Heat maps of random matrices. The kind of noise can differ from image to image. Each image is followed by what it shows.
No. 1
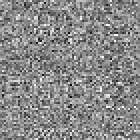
low rank plus noise
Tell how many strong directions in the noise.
five to eight
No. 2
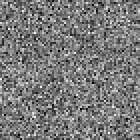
independent entries
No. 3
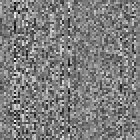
columns of uneven size
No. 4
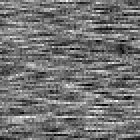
streaked along the rows
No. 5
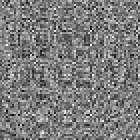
low rank plus noise
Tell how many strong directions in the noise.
two
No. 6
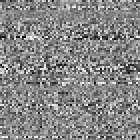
rows of uneven size
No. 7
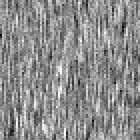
streaked along the columns
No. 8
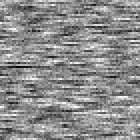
streaked along the rows
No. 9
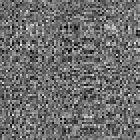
low rank plus noise
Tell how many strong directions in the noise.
two
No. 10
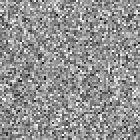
independent entries
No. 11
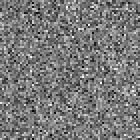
independent entries
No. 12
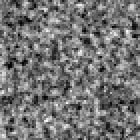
blotchy
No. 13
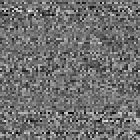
rows of uneven size
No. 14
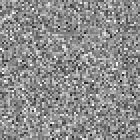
independent entries
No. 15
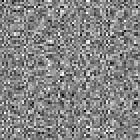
low rank plus noise
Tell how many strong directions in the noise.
one
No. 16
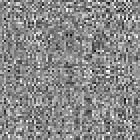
low rank plus noise
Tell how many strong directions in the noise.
two
